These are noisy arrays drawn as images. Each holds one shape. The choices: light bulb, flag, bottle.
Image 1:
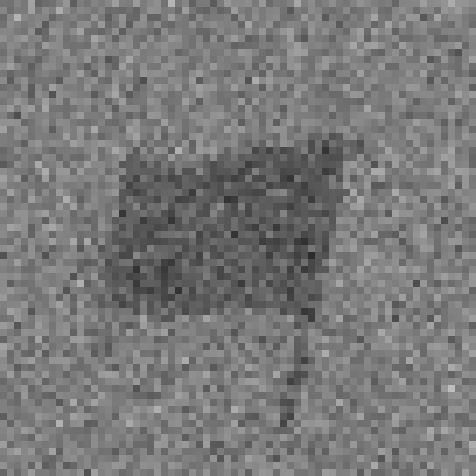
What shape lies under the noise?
flag
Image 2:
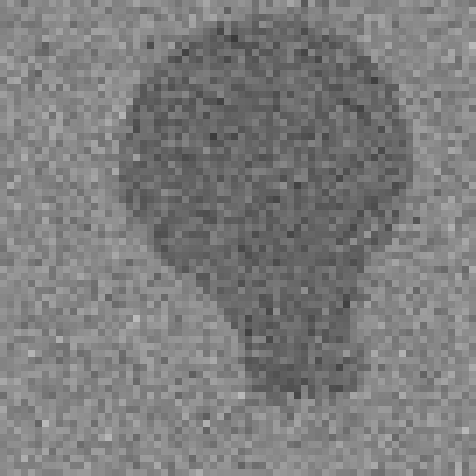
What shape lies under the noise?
light bulb
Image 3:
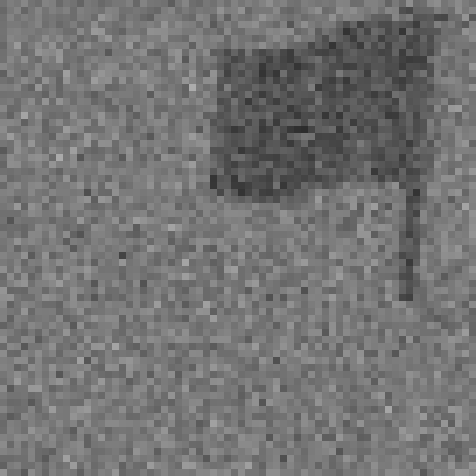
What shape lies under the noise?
flag
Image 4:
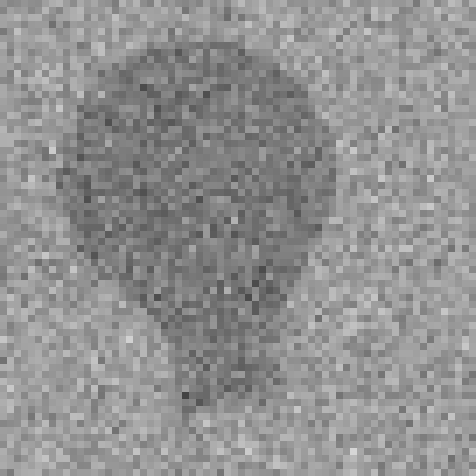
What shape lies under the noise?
light bulb
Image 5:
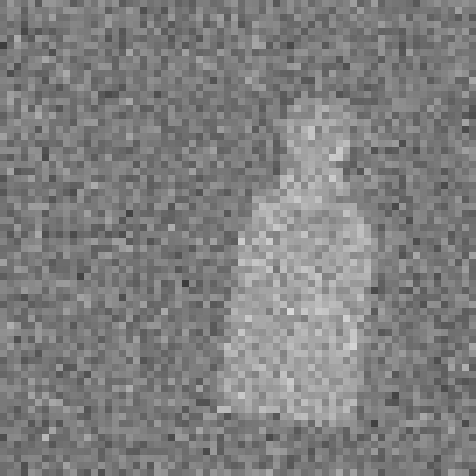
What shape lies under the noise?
bottle
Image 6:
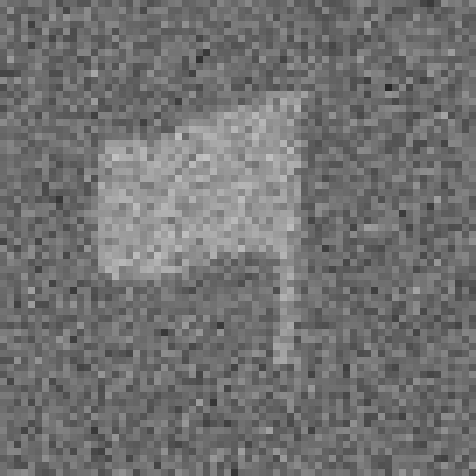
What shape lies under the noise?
flag
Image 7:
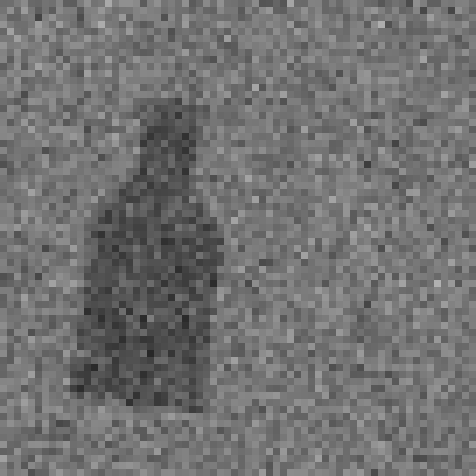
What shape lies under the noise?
bottle
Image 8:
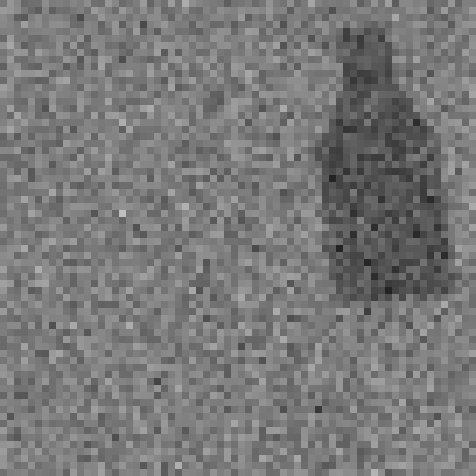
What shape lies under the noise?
bottle
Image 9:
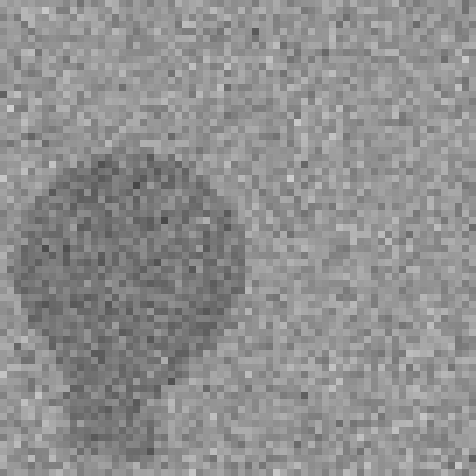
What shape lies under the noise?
light bulb
